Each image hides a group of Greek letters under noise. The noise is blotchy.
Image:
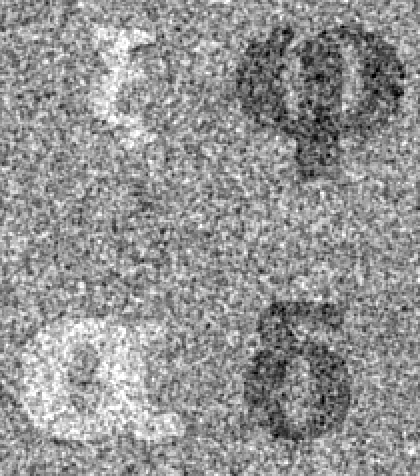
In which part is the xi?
top left
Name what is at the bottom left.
alpha
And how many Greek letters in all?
4
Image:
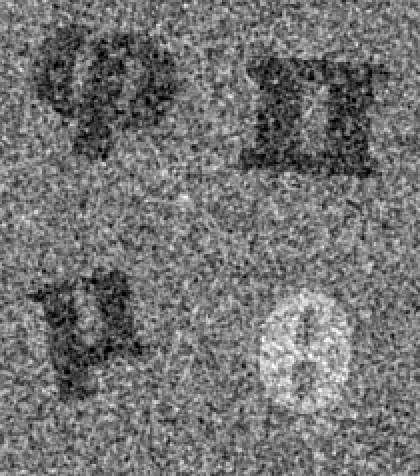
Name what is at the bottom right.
theta
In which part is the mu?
bottom left
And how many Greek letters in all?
4
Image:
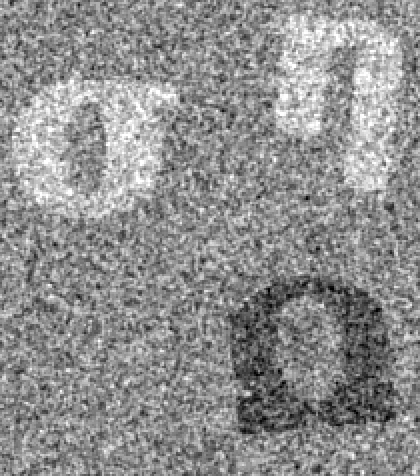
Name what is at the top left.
sigma
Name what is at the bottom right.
omega
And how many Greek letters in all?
3
